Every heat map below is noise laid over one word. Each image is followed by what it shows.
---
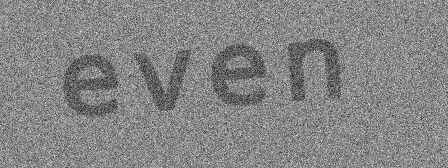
even
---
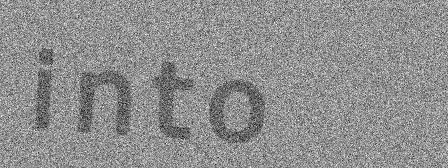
into
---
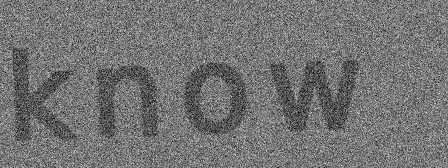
know
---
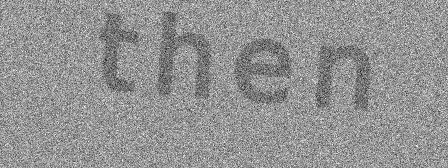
then
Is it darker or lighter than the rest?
darker
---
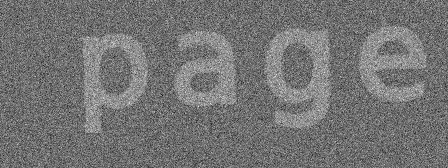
page
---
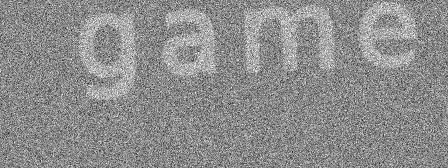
game
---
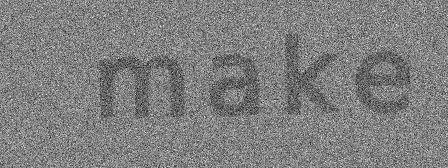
make
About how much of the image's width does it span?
two thirds
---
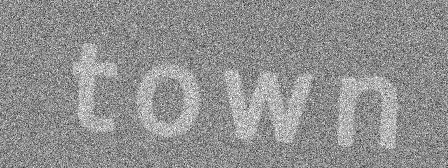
town
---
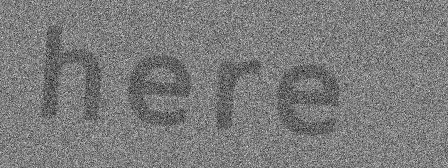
here
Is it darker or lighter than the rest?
darker
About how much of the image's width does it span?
two thirds
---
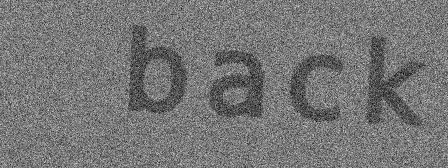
back
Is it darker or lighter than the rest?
darker
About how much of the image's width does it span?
two thirds
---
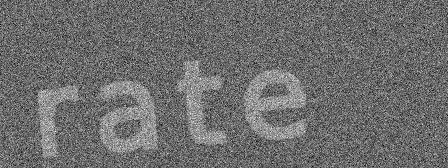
rate
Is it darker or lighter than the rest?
lighter
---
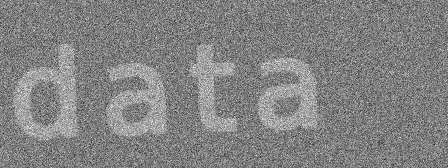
data
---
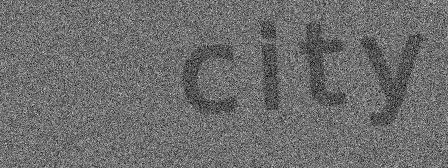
city
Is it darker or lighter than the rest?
darker
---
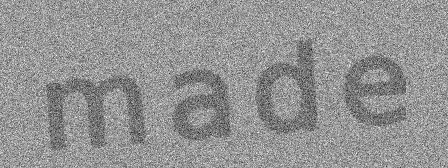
made
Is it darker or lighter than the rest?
darker
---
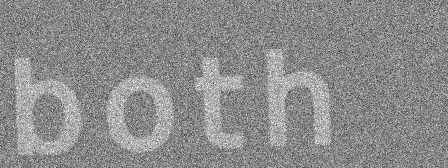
both
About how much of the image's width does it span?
two thirds
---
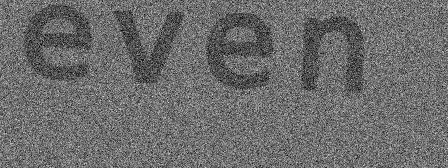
even
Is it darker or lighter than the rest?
darker
